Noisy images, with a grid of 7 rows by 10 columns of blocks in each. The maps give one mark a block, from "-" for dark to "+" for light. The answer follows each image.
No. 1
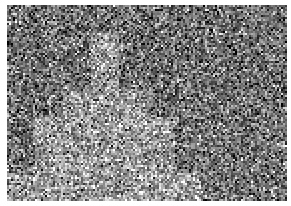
- - - - - - - - - -
- - - + - - - - - -
- - - + - - - - - -
- - + + + - - - - -
- + + + + + - - - -
- + + + + + - - - -
+ + + + + + + - - -
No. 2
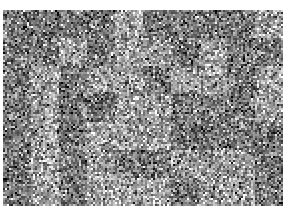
- - - - + - - - - +
- - + - + + - + - -
- + - + + - + + - +
- + - - + + - - - +
- + - + + + - - - -
- + - + - - + + + -
- + - + + + - + + -
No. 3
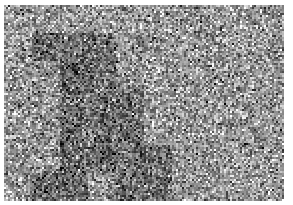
+ + + + + + + + + +
+ - - - + + + + + +
+ + - - + + + + + +
+ + - - - + + + + +
+ + - - - + + + + +
+ + - - - - + + + +
+ - - + - - + + + +
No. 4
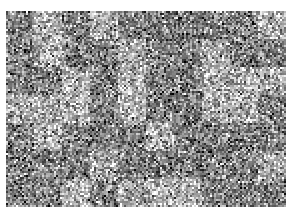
- + - + - - - - - +
- + - - + - - + - -
- - + - + - - + + +
+ + + - + - - + + -
- + - - - + - - - -
- - - + - - - - - +
- - + - + + + - - -
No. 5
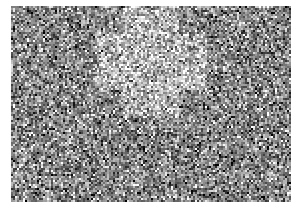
- - - - + + - - - -
- - - + + + + - - -
- - - + + + + - - -
- - - - + + - - - -
- - - - - - - - - -
- - - - - - - - - -
- - - - - - - - - -
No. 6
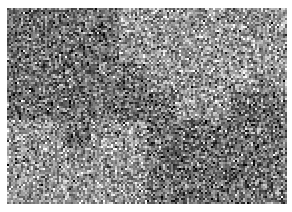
- - - - + + + + + +
- - - - + + + + + +
- - - - - + + + + +
- - - - - - + + - -
+ + - + + - - - - -
+ + + + + - - - - -
+ + + + + - - - - -
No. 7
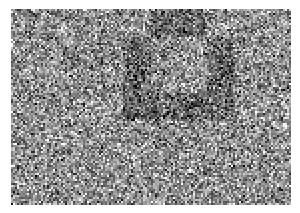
+ + + + + - - + + +
+ + + + - + + - + +
+ + + + - + + - + +
+ + + + - - - - + +
+ + + + + + + + + +
+ + + + + + + + + +
+ + + + + + + + + +
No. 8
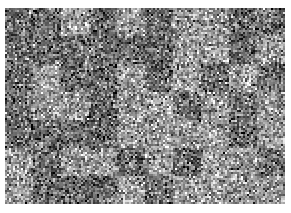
- - + - + - + + - -
- - - - - - + + - +
- + - - + - + - + -
- + + - + + - + - +
- - - - + + + + - +
+ - + + - + - + + -
+ - - - + - + + + +
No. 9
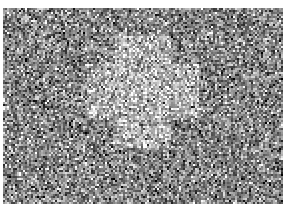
- - - - - - - - - -
- - - - + + - - - -
- - - + + + + - - -
- - - + + + + - - -
- - - - + + - - - -
- - - - - - - - - -
- - - - - - - - - -
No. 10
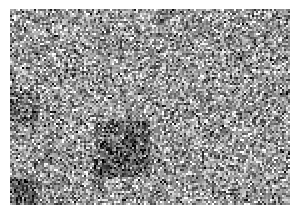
+ + + + + + + + + +
+ + + + + + + + + +
+ + + + + + + + + +
- + + + + + + + + +
+ + + - - + + + + +
+ + + - - + + + + +
- + + + + + + + + +
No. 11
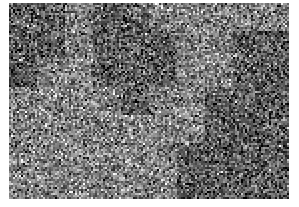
- - + - - + + + + +
- - + - - - + + - -
- + + - - - + + - -
+ + + + - + + - - -
+ + + + + + + - - -
+ + + + + + - - - -
+ + + + + + - - - -
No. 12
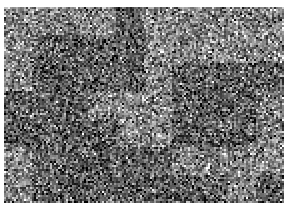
+ + + + - + + + + +
+ - - - - + + + + +
+ - - - - + - - - -
- - - + + + - - - +
- - - - + + - - - +
+ - - - - - + + + +
+ - - - - - - - + -
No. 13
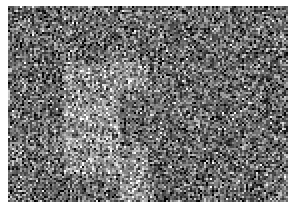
- - - - - - - - - -
- - - - - - - - - -
- - + + + - - - - -
- - + + - - - - - -
- - + + - - - - - -
- - + + + - - - - -
- - - - + - - - - -
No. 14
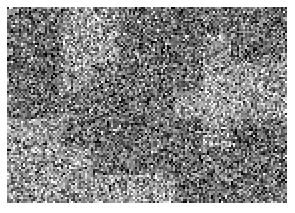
- - + + - - - - - -
- - + + - - - + - -
- - + - - - - + + +
- - - - - - + + + +
+ + - - - - - + - -
+ + + - - - - - - -
+ + + + + + - - - -
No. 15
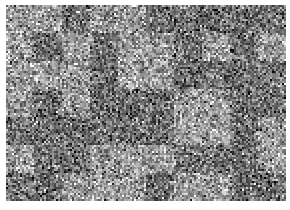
+ + - + + - - - - -
+ - + - + + - + - +
+ + + - + + - - - -
+ - + - - - + + - -
- - - - - - + + - +
+ - - + + + - - - +
- - + + + - + + - -
